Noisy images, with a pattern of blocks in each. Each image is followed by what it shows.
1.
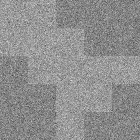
mirrored about the diagonal from the top left
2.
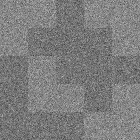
mirrored about the diagonal from the bottom left
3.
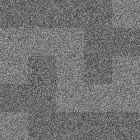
the same after a half turn
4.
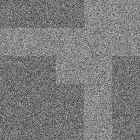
mirrored about the diagonal from the bottom left
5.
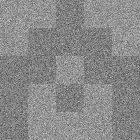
left and right mirror each other
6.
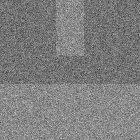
left and right mirror each other
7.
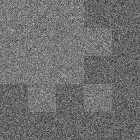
mirrored about the diagonal from the top left
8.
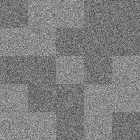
mirrored about the diagonal from the bottom left
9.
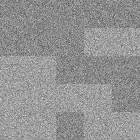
no symmetry
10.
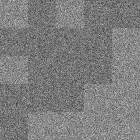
mirrored about the diagonal from the top left
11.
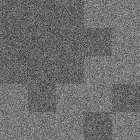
mirrored about the diagonal from the top left
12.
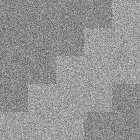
mirrored about the diagonal from the top left
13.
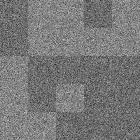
no symmetry
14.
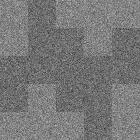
the same after a half turn
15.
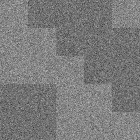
mirrored about the diagonal from the bottom left
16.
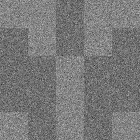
left and right mirror each other
